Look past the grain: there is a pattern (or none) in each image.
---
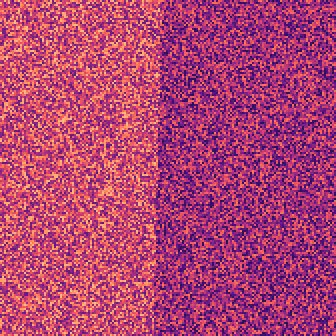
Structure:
a sharp edge
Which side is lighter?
left
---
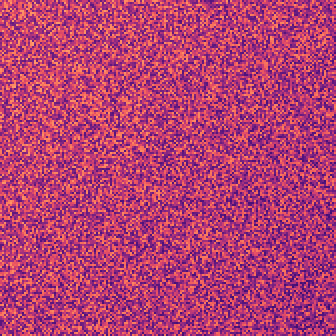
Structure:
a smooth slope
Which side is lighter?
top left
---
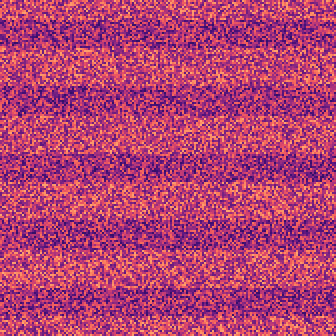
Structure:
horizontal stripes
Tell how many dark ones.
5
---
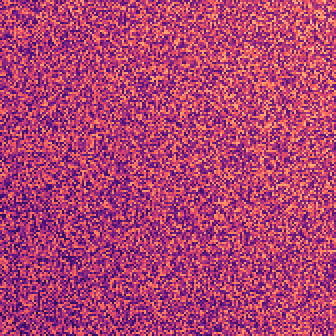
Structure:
a smooth slope
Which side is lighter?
top right
